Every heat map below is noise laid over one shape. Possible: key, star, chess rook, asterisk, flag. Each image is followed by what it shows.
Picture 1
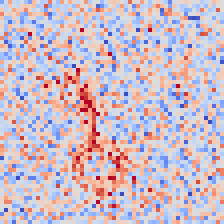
key
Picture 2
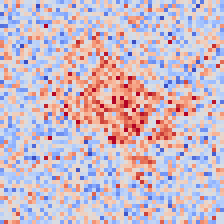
chess rook
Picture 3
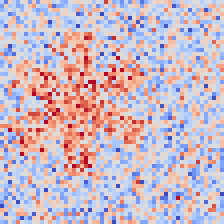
asterisk
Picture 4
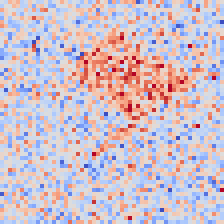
flag
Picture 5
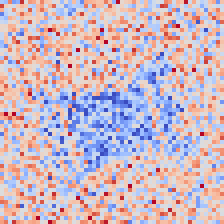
chess rook
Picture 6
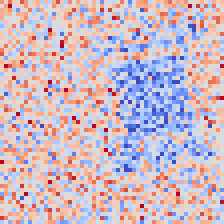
chess rook
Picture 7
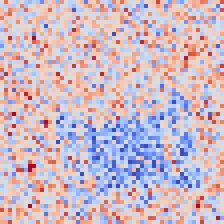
chess rook
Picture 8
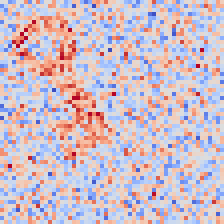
key
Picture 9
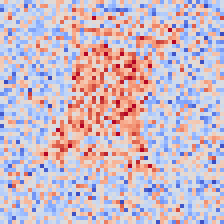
chess rook
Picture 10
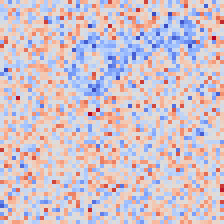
key
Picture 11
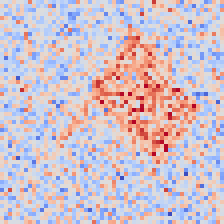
flag
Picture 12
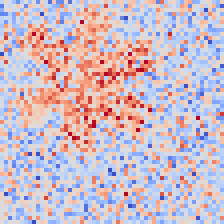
asterisk
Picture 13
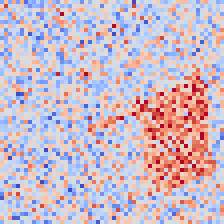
flag
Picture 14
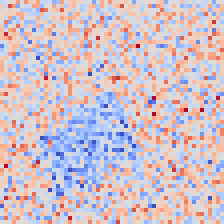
flag
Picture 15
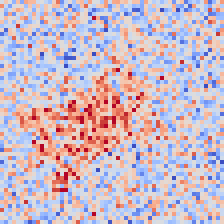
chess rook
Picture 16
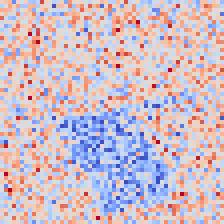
flag
